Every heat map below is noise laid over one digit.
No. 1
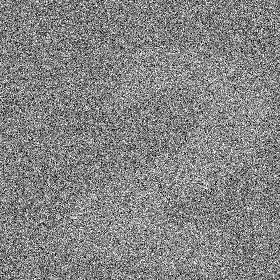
light 2
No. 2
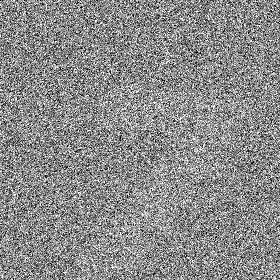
light 7
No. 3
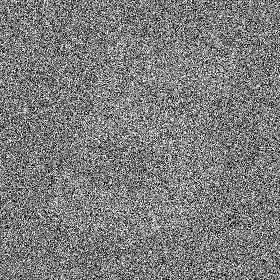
light 5
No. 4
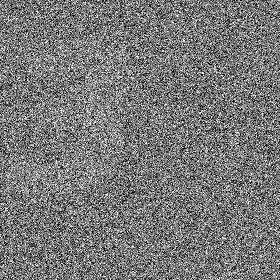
light 3
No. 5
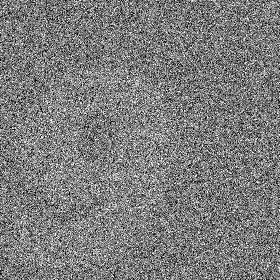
light 9
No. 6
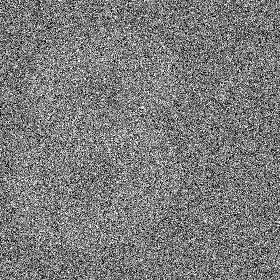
light 8
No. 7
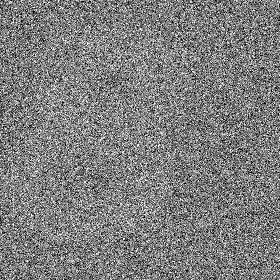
light 8
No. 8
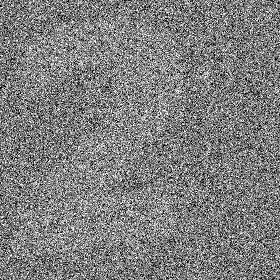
light 2
